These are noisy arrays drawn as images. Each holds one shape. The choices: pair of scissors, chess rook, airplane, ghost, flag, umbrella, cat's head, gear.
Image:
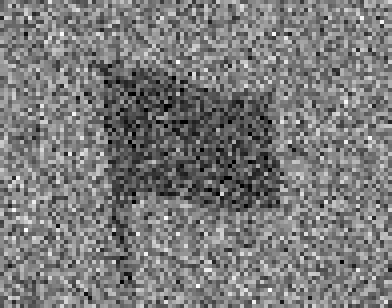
dark flag
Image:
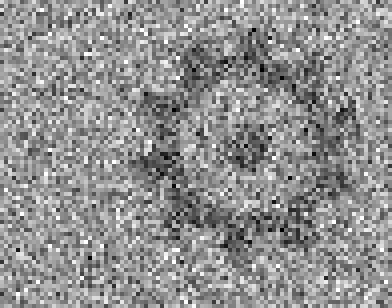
dark gear
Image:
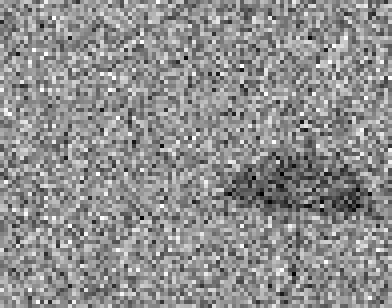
dark umbrella
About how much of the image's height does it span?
half
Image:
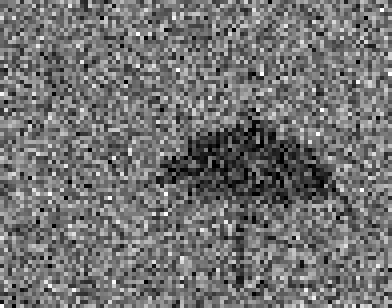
dark umbrella
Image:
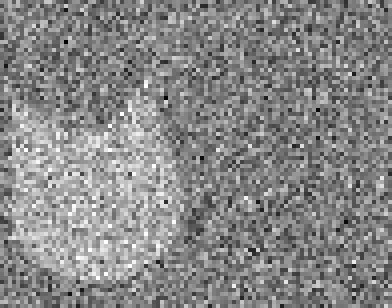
light cat's head
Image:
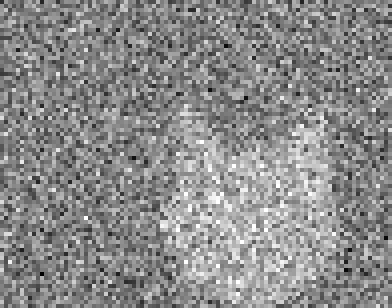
light cat's head
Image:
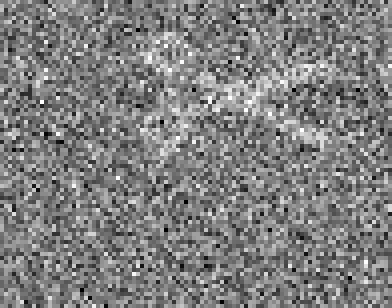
light pair of scissors
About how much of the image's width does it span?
half
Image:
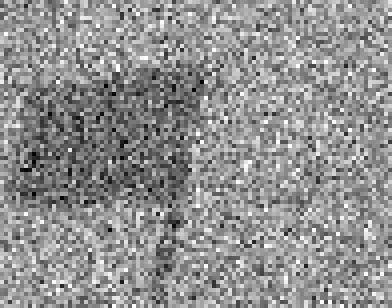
dark flag
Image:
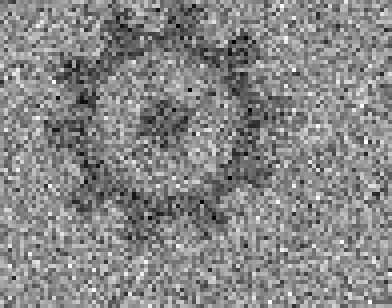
dark gear
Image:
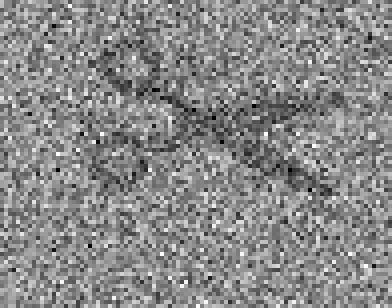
dark pair of scissors
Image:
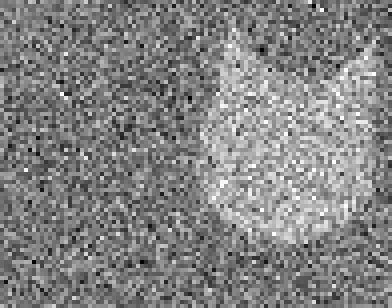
light cat's head
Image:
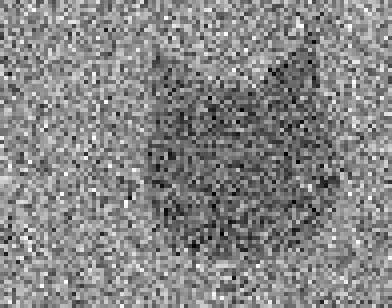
dark cat's head
